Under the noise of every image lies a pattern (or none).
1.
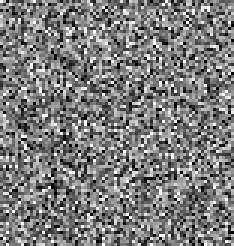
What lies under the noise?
only noise
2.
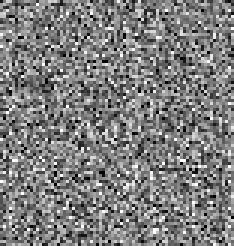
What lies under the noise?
only noise
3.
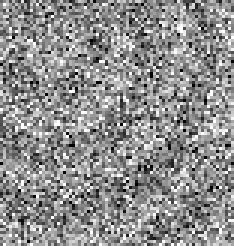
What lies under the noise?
rings round one point
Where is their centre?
top left
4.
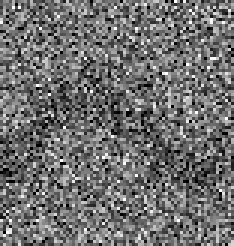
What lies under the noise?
a wavy band
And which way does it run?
left to right
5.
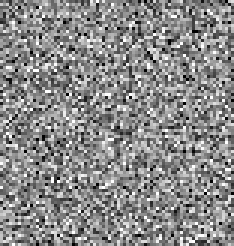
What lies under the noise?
only noise
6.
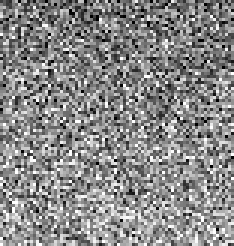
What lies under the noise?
a smooth slope
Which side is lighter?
bottom
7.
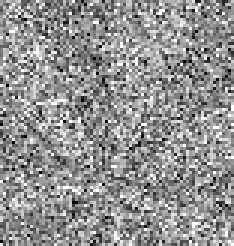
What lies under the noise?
spokes from one point
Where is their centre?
bottom middle
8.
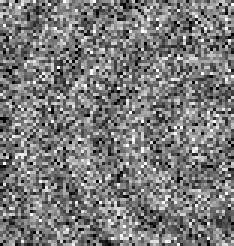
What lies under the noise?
rings round one point
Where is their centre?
middle right
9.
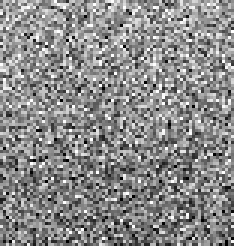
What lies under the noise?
a smooth slope
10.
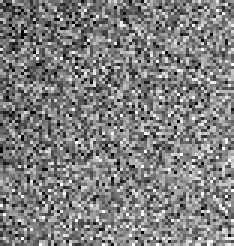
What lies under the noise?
a smooth slope
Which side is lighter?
bottom right
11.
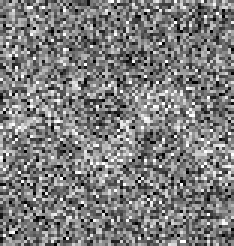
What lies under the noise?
a wavy band
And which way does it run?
left to right
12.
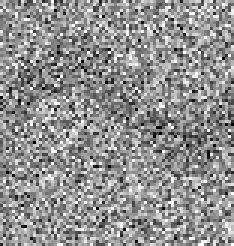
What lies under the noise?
a wavy band
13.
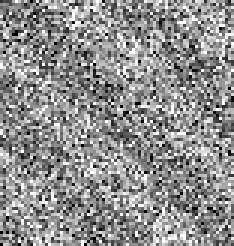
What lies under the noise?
diagonal stripes
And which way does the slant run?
top left to bottom right
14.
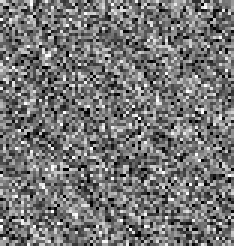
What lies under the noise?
diagonal stripes
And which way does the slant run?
top left to bottom right
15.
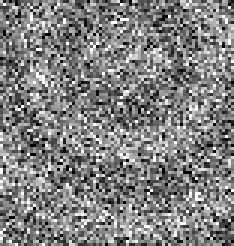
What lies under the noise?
rings round one point
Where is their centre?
top middle
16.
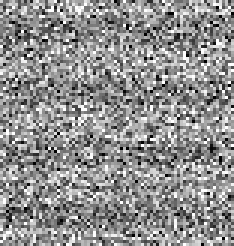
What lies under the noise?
horizontal stripes
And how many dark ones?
4
